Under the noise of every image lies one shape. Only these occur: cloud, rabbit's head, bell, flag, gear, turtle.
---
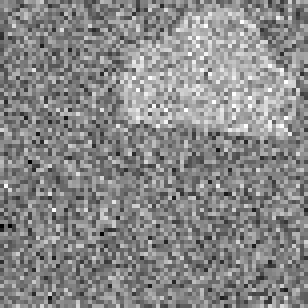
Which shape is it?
cloud
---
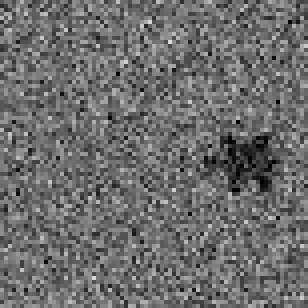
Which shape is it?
turtle
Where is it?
middle right
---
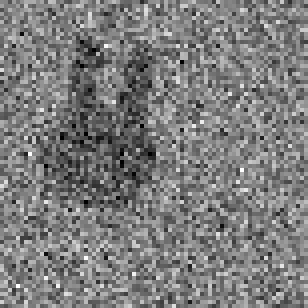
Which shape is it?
rabbit's head
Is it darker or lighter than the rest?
darker
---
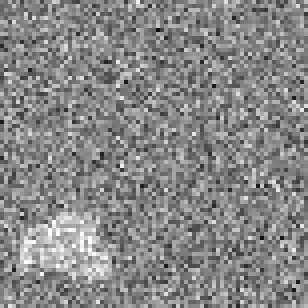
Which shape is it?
cloud
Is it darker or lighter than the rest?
lighter
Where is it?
bottom left
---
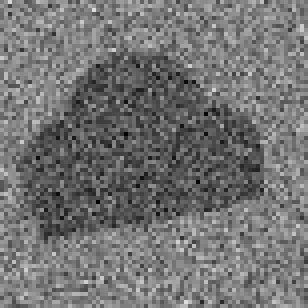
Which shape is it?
cloud
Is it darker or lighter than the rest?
darker
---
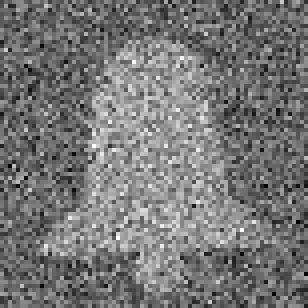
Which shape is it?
bell
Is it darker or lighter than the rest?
lighter
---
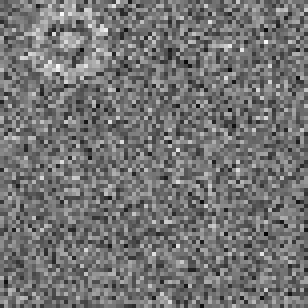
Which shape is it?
gear
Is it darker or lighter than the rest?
lighter
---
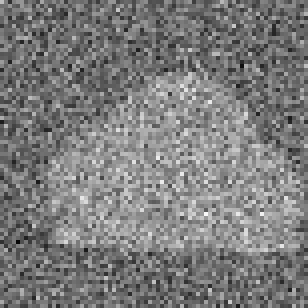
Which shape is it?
cloud
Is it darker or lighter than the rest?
lighter
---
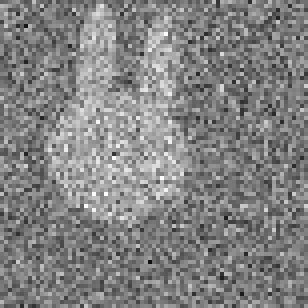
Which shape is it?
rabbit's head
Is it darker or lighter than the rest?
lighter
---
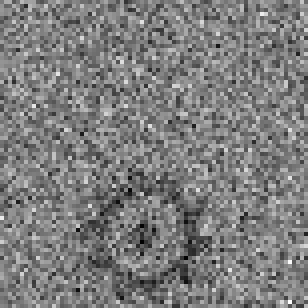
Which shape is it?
gear
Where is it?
bottom middle
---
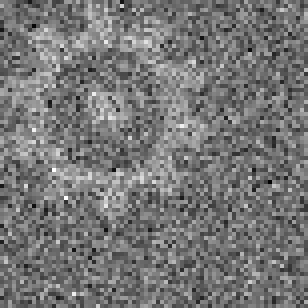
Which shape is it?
gear
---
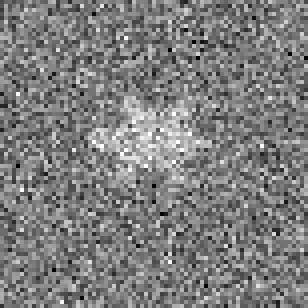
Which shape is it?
turtle
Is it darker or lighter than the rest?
lighter
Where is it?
centre
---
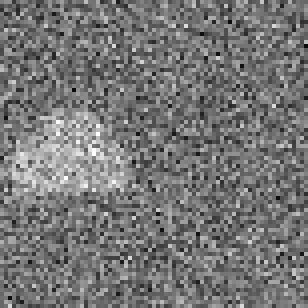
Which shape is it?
cloud
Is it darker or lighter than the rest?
lighter
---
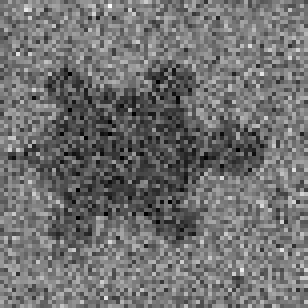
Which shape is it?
turtle
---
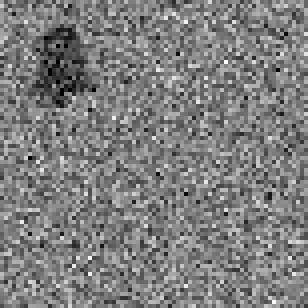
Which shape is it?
bell
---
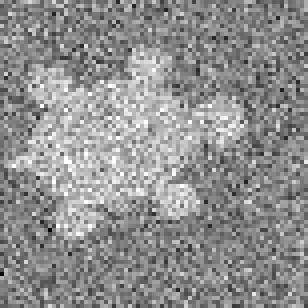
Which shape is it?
turtle
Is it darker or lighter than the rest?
lighter
